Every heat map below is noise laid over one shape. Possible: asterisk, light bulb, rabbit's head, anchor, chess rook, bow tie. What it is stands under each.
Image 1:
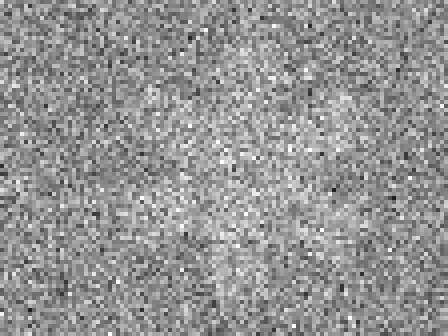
asterisk
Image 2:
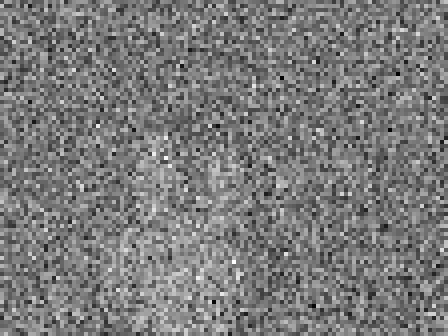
rabbit's head
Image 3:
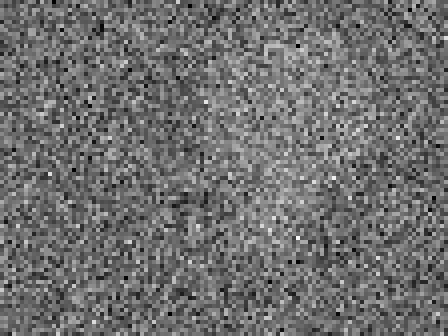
light bulb
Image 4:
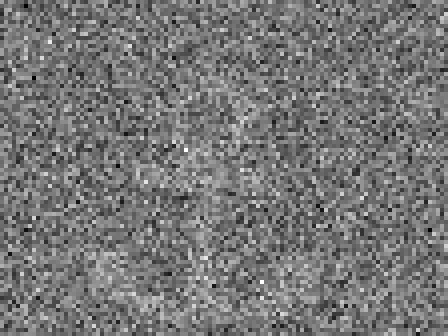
anchor
